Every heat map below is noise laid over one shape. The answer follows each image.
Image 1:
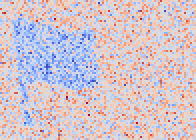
flag
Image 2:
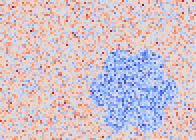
flower
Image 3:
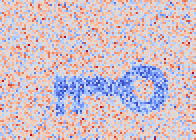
key
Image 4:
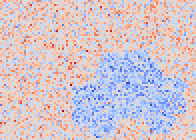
car
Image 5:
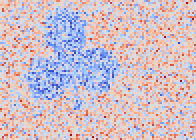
club
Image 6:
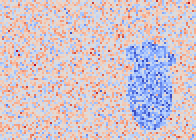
footprint
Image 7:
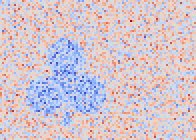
club
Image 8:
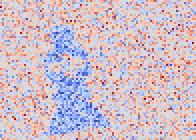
chess bishop
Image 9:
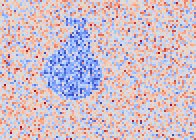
pear
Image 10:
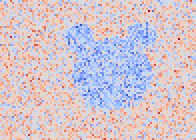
bear's head
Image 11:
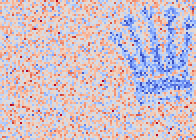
chess queen
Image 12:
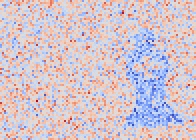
chess bishop
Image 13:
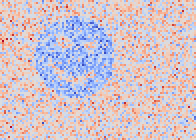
smiling face
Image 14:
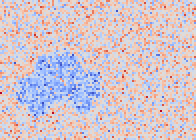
car
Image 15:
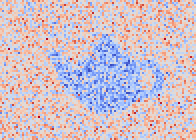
teapot
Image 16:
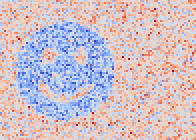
smiling face
